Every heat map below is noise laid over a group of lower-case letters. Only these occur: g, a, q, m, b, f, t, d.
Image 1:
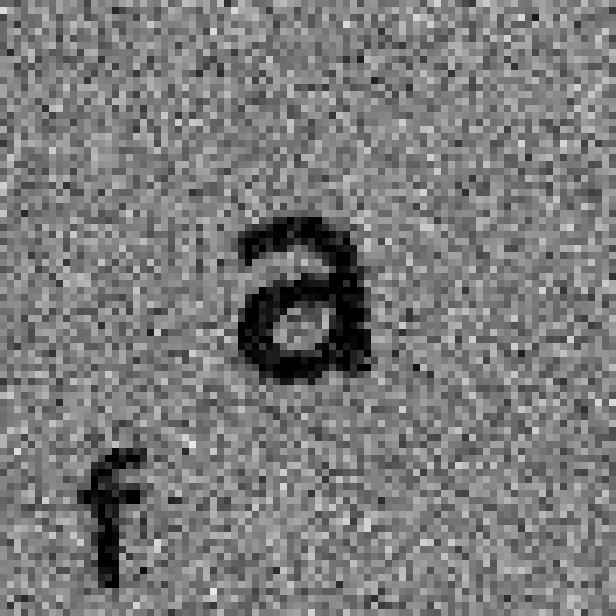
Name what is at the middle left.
nothing
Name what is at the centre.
a
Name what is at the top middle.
nothing
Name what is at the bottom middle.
nothing
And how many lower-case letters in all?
2
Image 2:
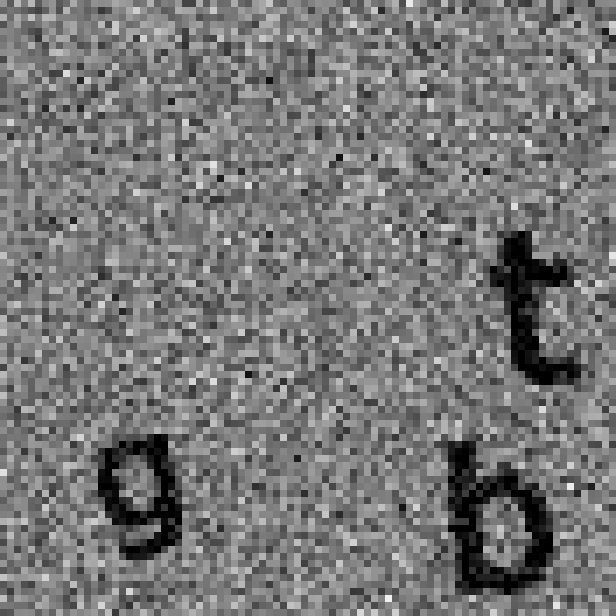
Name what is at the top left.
nothing
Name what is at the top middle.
nothing
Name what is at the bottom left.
g
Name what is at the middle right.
t
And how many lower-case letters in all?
3
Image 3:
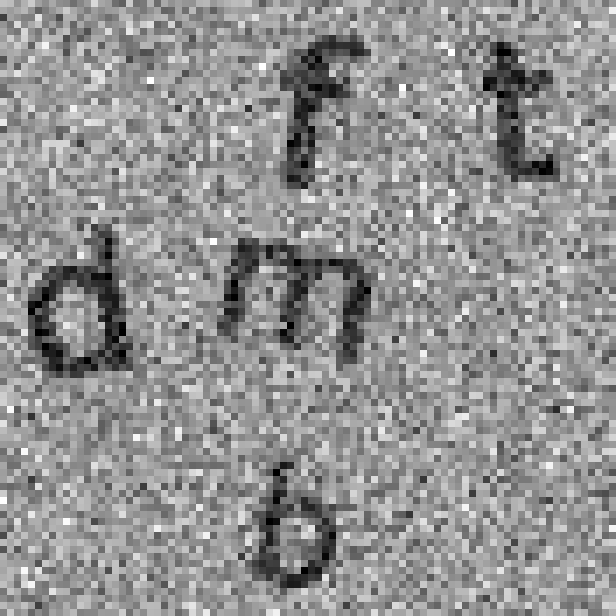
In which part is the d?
middle left
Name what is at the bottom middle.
b
